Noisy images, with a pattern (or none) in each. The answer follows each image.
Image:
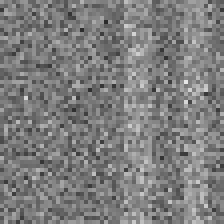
bands of columns
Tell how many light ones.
2
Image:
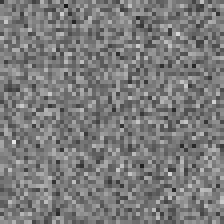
only noise
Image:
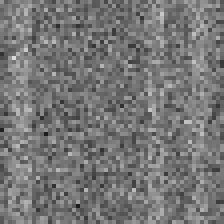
bands of columns
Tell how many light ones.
3
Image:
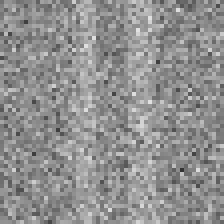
bands of columns
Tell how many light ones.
2
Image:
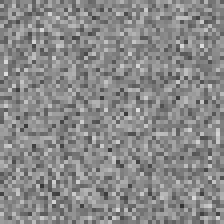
only noise
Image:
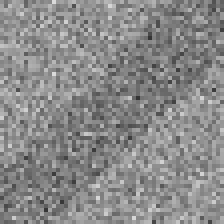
a diagonal band
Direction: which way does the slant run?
bottom left to top right
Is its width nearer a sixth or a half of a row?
a half
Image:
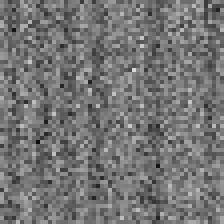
bands of columns
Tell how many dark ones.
6
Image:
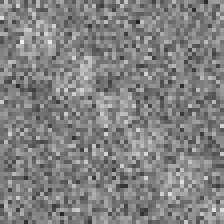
blocks along the diagonal
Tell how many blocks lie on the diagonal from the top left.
7
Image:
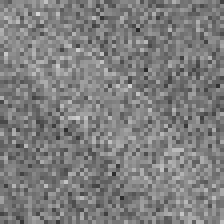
a diagonal band
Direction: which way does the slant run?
top left to bottom right
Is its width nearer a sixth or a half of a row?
a half
